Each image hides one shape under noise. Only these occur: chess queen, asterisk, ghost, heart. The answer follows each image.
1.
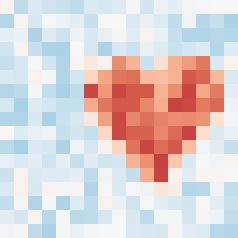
heart
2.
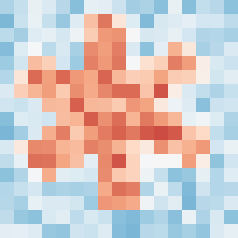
asterisk
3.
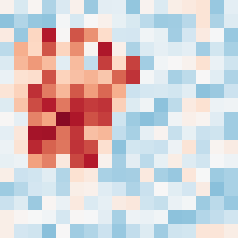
chess queen
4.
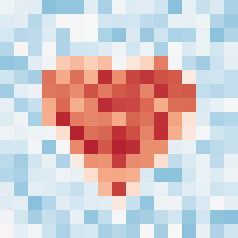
heart
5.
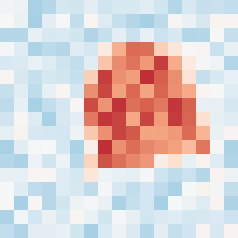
ghost
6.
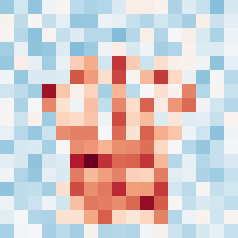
chess queen
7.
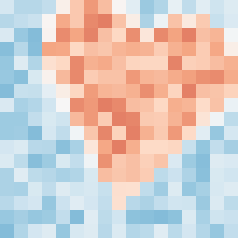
heart
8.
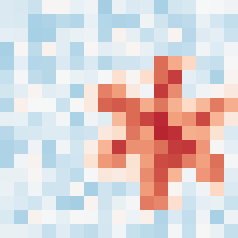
asterisk
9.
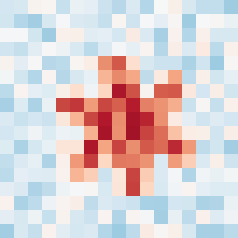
asterisk
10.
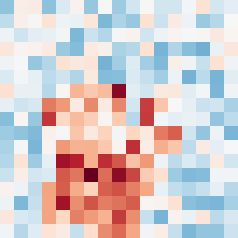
chess queen
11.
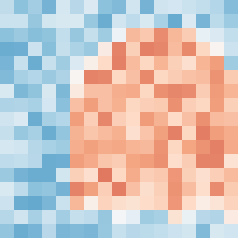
ghost
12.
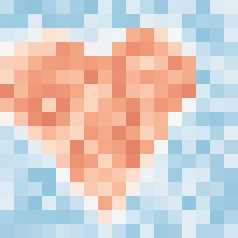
heart
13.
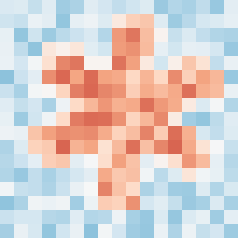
asterisk
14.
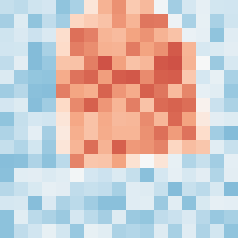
ghost
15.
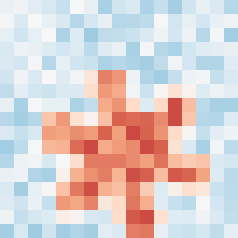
asterisk
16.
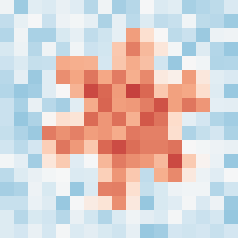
asterisk
